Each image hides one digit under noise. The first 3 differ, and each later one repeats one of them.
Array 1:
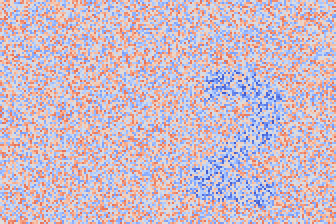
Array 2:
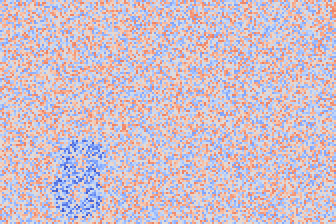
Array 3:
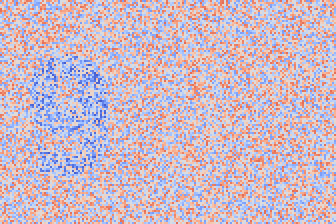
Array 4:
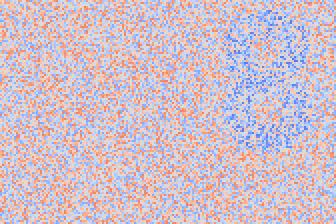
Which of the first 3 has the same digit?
2
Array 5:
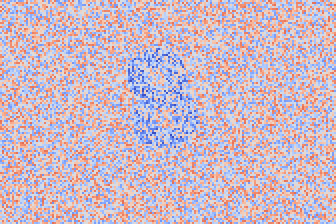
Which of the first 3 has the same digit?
2
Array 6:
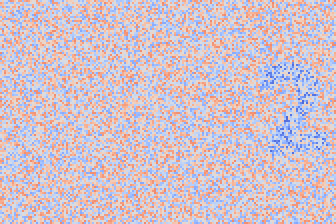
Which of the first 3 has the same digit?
1
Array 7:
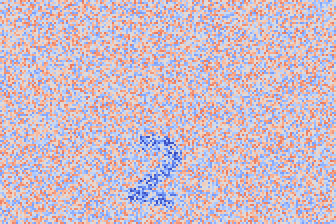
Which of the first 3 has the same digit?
1
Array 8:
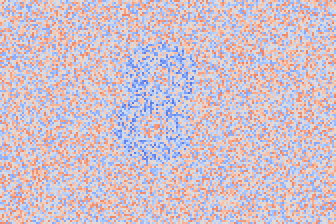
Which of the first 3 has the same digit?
2
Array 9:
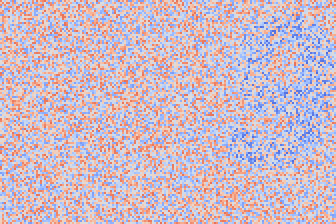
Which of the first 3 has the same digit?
3
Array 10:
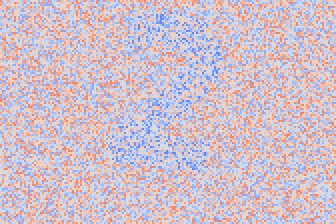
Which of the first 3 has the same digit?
1
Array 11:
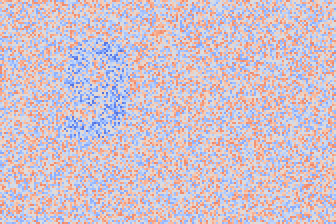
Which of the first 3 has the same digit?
3
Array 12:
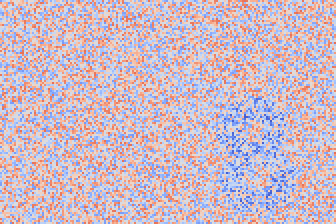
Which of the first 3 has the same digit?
2
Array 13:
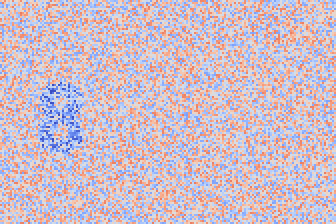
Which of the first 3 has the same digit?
2
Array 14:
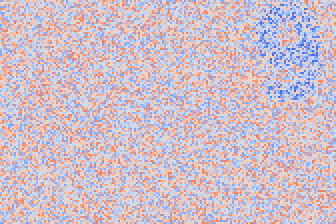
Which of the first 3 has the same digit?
3
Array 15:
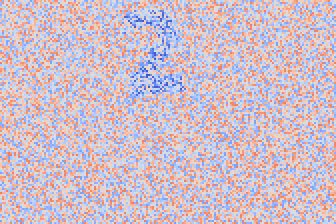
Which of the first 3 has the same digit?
1
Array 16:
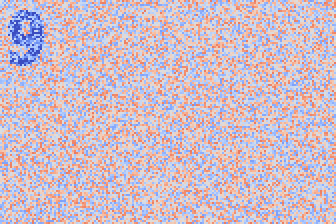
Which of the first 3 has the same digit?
3
